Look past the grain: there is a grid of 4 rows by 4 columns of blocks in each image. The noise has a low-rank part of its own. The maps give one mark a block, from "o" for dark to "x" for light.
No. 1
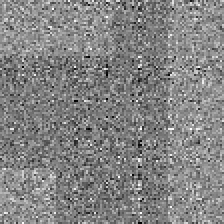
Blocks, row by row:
x x o x
o o o x
o o o x
x o o x
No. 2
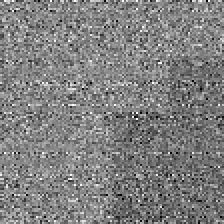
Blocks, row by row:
x x x x
x x x o
x x o o
x x o o
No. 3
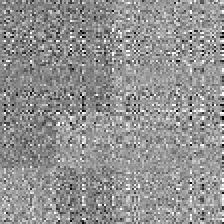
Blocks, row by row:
o o x x
o o x x
o x x x
x o x x
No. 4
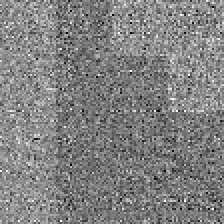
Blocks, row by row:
x o x x
x o o x
x o o o
x o o o
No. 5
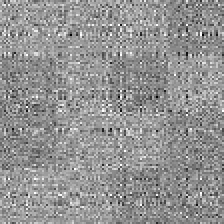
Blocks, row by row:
x x x o
o x o x
o x x o
x x o o
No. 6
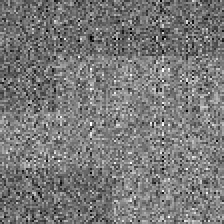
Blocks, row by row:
o o o o
o x x x
x x x x
o o x x
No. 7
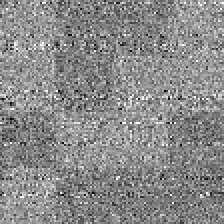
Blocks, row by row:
x o o x
x o x x
o x x o
x o o o
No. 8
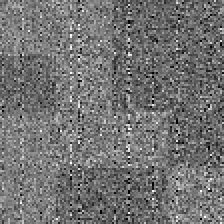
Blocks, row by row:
x x o o
o x o o
x x x o
x o o x
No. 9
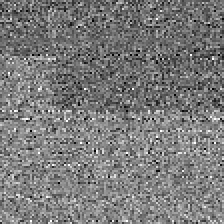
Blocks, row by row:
o o o o
x o o o
x x x x
x x x x
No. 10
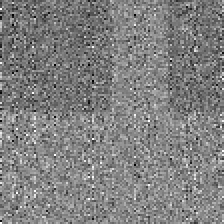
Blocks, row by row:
o o x o
o o x o
x x x x
x x x x
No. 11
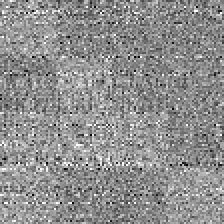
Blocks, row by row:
x o o o
o x o o
x x x o
x o o x
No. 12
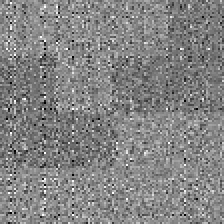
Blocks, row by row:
x x x o
o x o o
o o x x
x x x x
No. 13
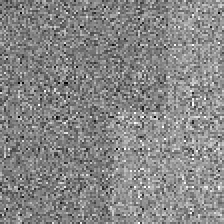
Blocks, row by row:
o o o x
o o o x
o o x x
o o x x
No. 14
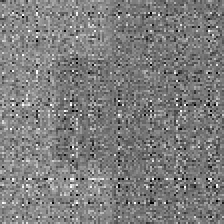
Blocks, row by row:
x x o o
x o o o
x o o o
x x o o
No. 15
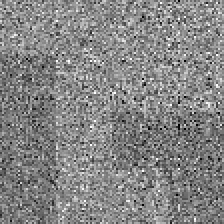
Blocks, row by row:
x x x x
o x x x
o x o o
o x x o
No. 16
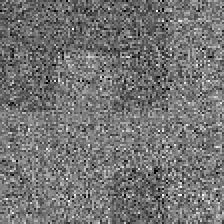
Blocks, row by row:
o o o x
o x o x
x x x x
x x o x
